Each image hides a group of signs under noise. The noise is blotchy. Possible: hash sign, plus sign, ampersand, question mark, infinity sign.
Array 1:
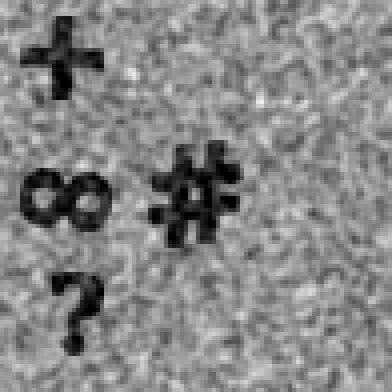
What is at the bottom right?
nothing
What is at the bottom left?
question mark
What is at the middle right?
nothing
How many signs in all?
4
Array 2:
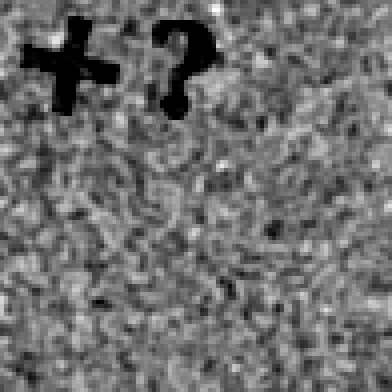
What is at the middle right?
nothing
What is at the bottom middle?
nothing
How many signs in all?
2
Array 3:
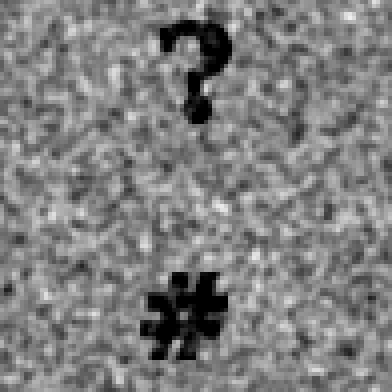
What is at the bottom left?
nothing
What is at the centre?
nothing
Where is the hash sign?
bottom middle
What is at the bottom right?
nothing
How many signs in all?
2
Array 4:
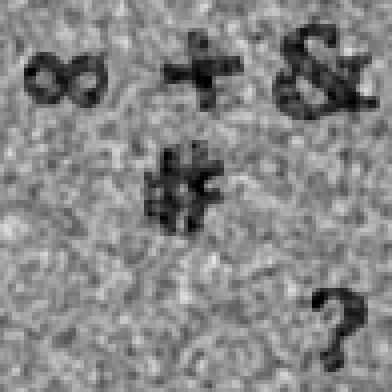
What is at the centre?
hash sign
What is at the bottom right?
question mark
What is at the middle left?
nothing
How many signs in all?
5
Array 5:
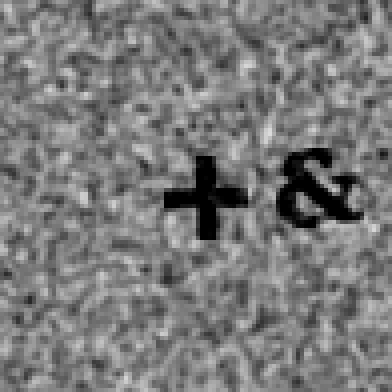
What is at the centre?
plus sign
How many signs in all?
2
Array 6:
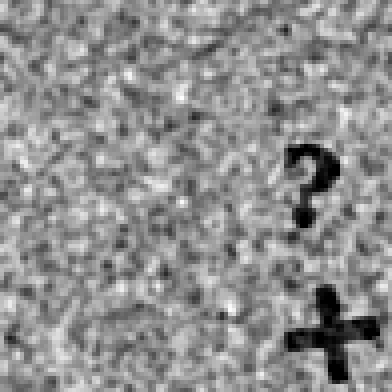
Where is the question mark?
middle right
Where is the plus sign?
bottom right
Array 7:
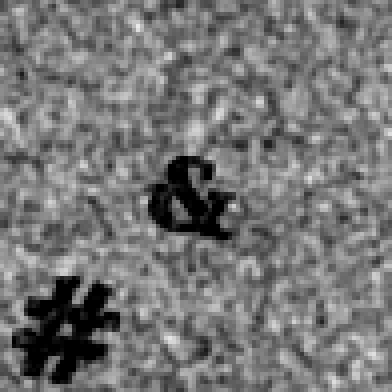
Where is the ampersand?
centre
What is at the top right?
nothing
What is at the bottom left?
hash sign
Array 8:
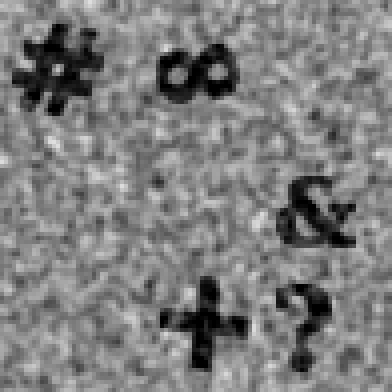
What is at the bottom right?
question mark
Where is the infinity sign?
top middle
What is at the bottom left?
nothing
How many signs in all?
5
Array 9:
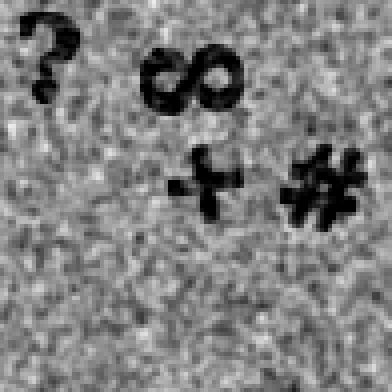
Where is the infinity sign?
top middle
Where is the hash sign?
middle right
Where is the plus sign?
centre
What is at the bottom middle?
nothing
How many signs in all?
4
